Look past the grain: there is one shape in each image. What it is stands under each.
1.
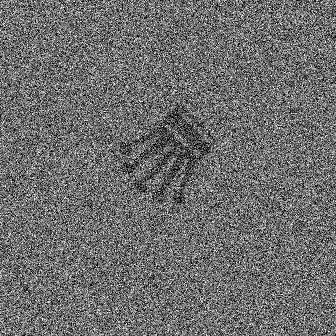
chess queen
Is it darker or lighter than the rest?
darker
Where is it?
centre
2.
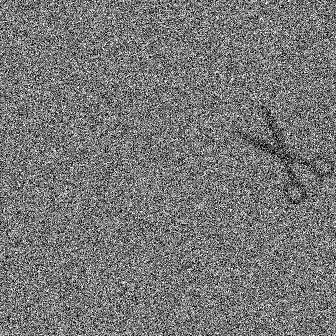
pair of scissors
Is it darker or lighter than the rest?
darker
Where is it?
middle right
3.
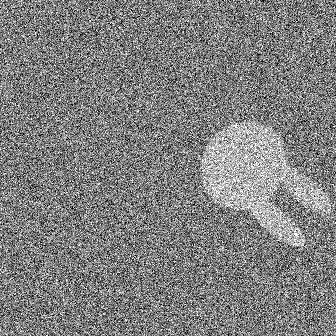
rabbit's head
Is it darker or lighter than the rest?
lighter
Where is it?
middle right
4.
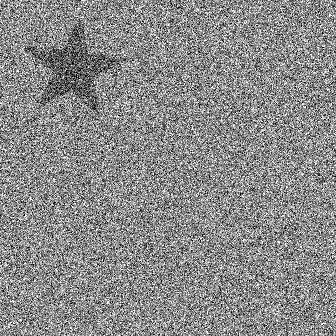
star
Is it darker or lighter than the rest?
darker
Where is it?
top left
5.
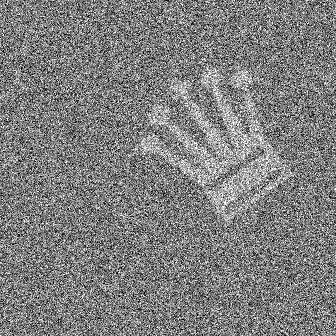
chess queen
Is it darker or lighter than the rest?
lighter
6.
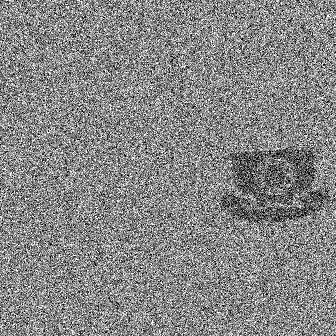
telephone
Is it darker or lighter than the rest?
darker
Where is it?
middle right
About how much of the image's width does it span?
a third
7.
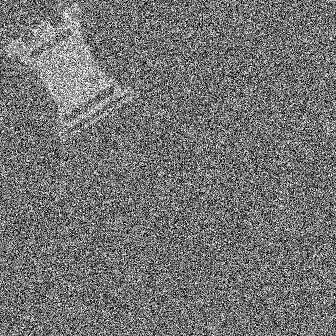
chess rook
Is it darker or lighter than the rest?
lighter
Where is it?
top left
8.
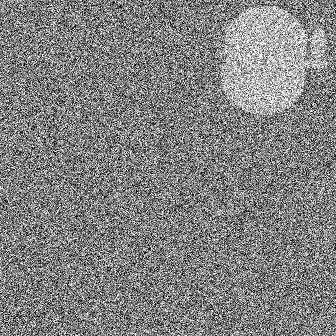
apple
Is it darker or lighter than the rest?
lighter
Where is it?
top right
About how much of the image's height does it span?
a third
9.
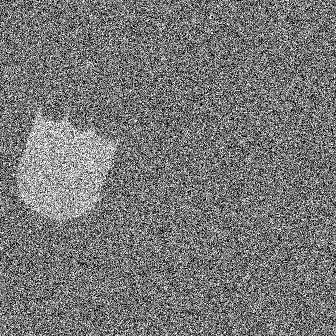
ghost
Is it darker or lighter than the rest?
lighter
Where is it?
middle left
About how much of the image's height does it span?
a third
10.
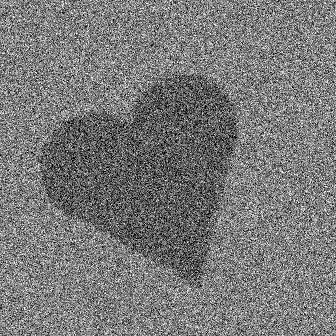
heart
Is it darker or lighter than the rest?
darker
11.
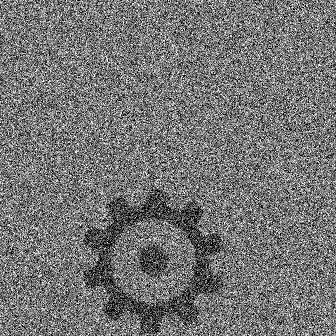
gear
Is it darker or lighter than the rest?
darker
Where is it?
bottom middle
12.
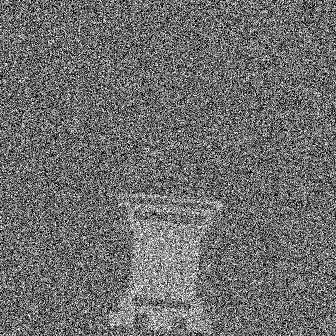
chess rook
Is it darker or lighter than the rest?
lighter
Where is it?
bottom middle
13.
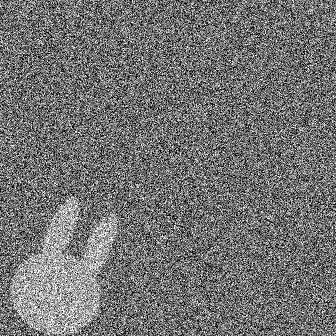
rabbit's head
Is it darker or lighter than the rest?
lighter
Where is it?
bottom left
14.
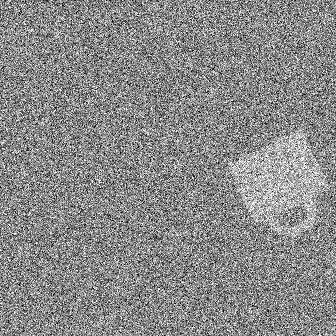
cup
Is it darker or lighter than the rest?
lighter
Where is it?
middle right
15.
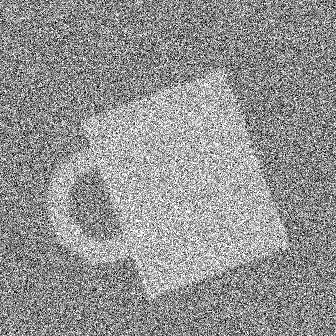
cup
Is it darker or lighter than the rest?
lighter
